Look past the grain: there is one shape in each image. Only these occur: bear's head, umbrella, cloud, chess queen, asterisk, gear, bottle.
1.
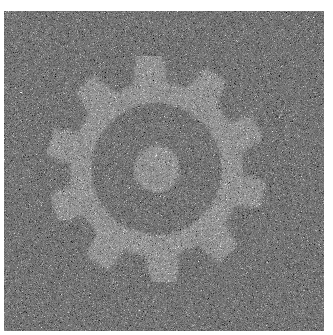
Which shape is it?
gear
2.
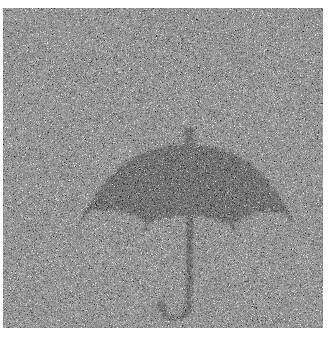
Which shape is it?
umbrella
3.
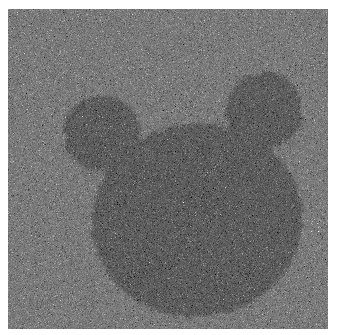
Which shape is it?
bear's head
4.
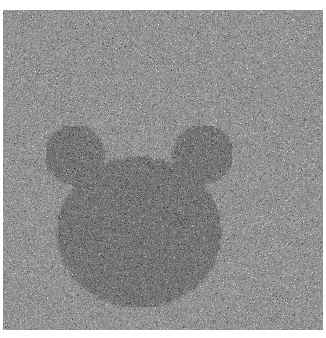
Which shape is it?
bear's head
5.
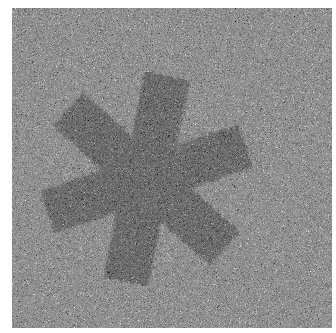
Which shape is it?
asterisk
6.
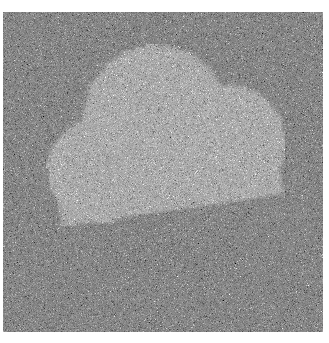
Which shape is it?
cloud
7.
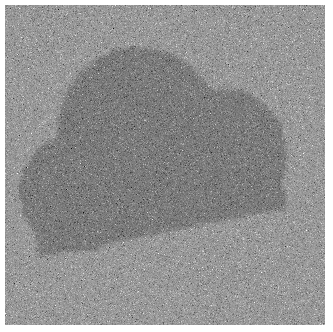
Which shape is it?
cloud
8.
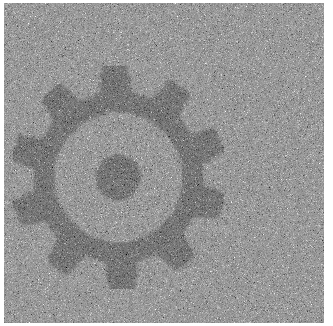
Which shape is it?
gear
